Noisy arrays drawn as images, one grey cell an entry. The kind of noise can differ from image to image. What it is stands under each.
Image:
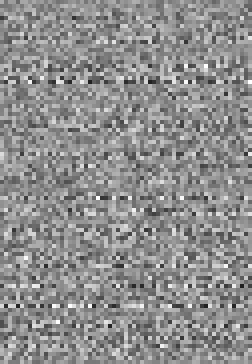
rows of uneven size
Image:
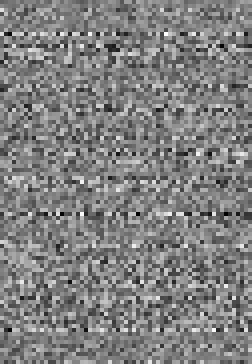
rows of uneven size
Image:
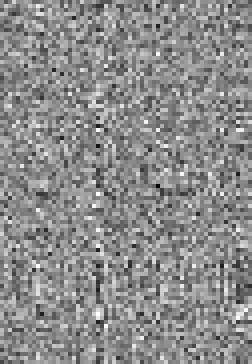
low rank plus noise
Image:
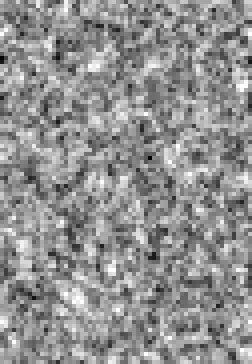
blotchy
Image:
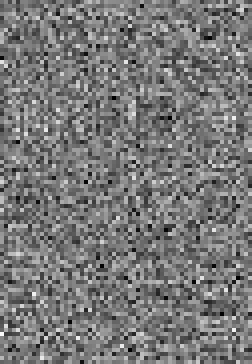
low rank plus noise
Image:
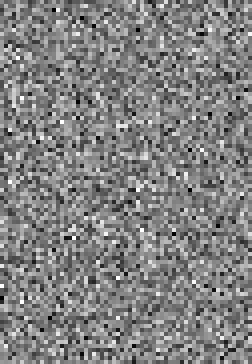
independent entries
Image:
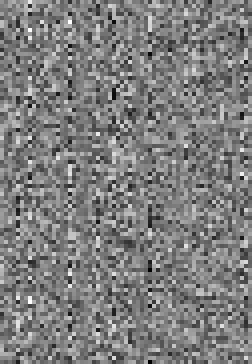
columns of uneven size
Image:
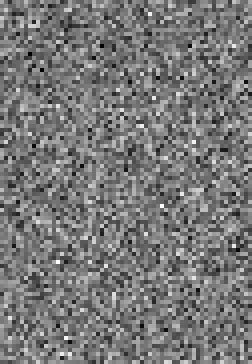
independent entries
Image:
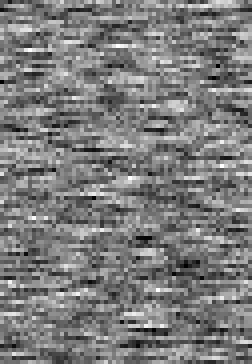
streaked along the rows
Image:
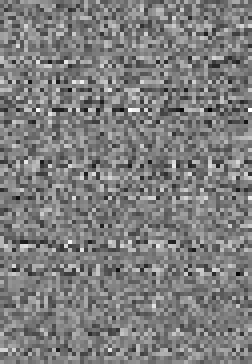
rows of uneven size
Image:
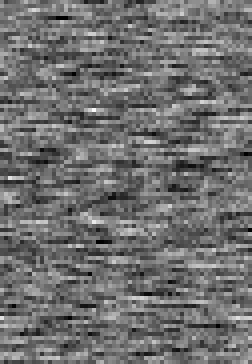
streaked along the rows
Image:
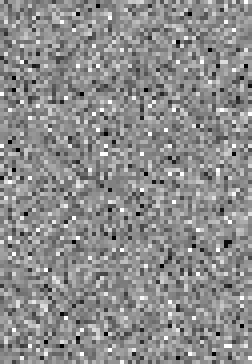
heavy tails
